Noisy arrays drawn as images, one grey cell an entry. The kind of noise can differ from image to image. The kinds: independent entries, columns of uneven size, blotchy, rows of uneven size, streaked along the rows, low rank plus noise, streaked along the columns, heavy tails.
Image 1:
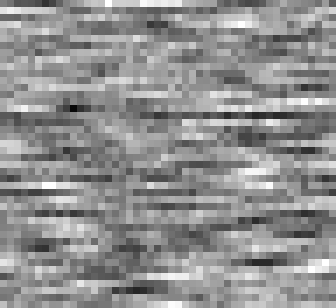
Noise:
streaked along the rows
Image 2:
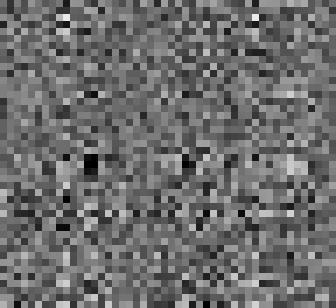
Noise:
low rank plus noise
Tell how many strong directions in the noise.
three or four
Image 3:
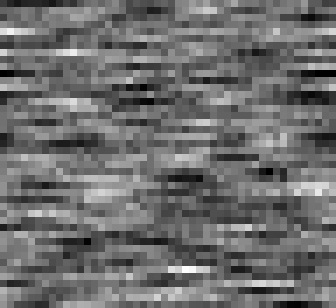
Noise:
streaked along the rows
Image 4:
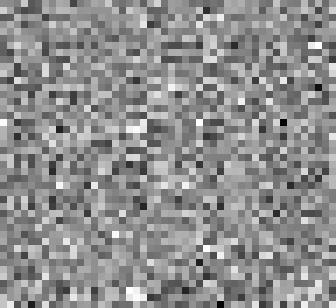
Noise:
low rank plus noise
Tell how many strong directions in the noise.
three or four
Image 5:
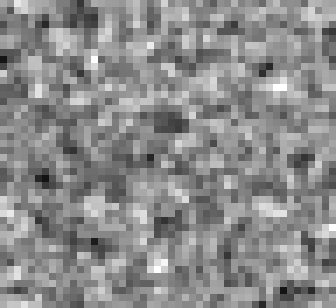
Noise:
blotchy
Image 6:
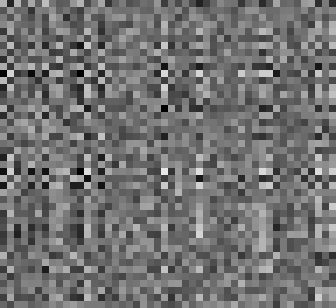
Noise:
low rank plus noise
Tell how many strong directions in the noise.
one
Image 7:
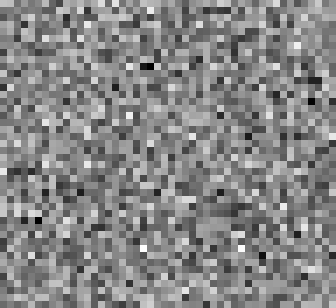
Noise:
independent entries
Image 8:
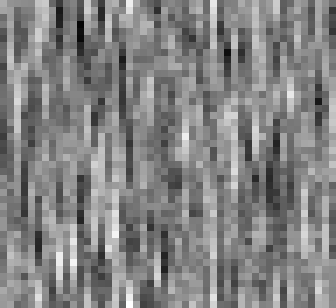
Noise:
streaked along the columns
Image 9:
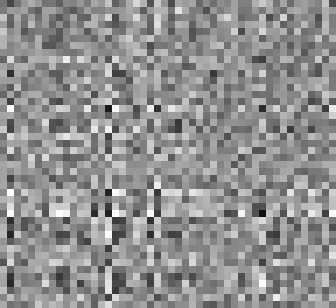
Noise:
low rank plus noise
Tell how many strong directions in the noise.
one
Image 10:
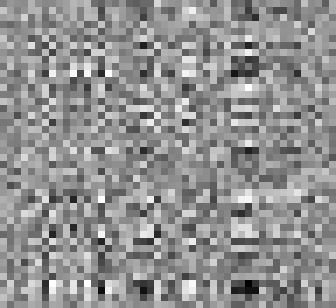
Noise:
low rank plus noise
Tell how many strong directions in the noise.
one
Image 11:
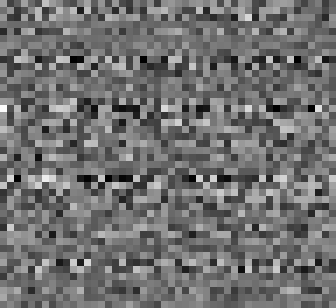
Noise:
rows of uneven size
